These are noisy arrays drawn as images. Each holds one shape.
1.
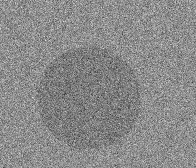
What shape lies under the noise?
disc
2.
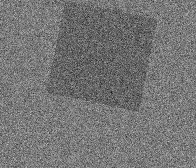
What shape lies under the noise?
square
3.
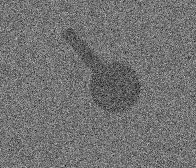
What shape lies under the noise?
lollipop
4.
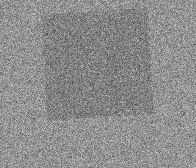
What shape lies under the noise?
square
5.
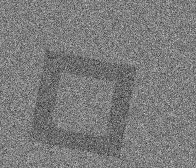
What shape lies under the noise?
square frame
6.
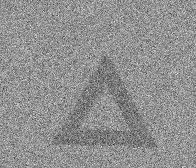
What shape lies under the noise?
triangle frame
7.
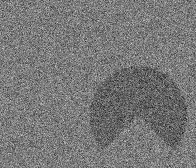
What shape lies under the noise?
disc with a wedge cut out
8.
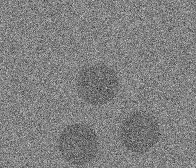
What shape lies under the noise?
three dots
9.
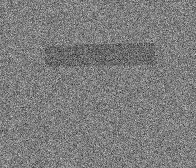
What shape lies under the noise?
bar
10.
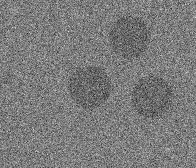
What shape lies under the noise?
three dots
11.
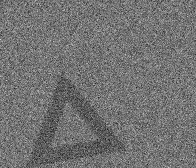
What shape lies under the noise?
triangle frame
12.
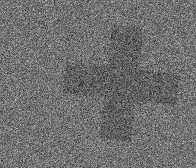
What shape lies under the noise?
cross
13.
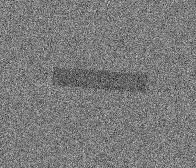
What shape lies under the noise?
bar
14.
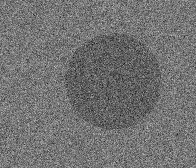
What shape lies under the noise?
disc
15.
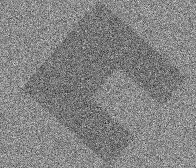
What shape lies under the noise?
square with a notch
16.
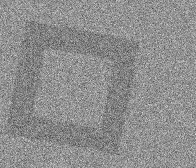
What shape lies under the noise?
square frame
